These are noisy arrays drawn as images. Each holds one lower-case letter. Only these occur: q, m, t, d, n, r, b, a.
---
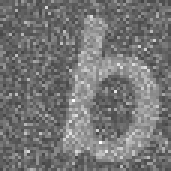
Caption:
light b
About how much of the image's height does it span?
nearly all
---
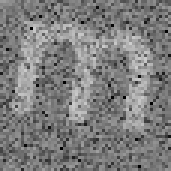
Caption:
light m
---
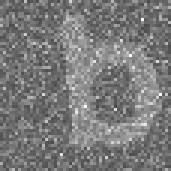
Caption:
light b
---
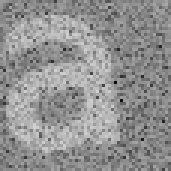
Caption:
light a
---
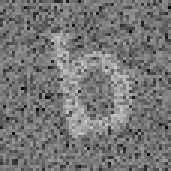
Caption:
light b
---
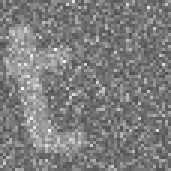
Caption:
light t
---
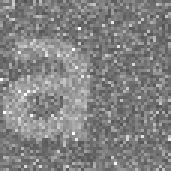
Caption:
light a
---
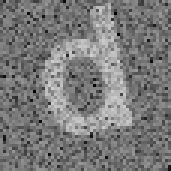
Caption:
light d
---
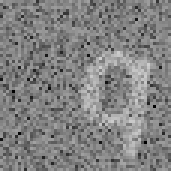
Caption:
light q
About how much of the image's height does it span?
two thirds
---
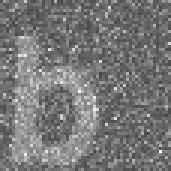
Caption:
light b
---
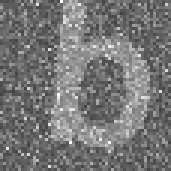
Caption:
light b
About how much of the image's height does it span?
nearly all
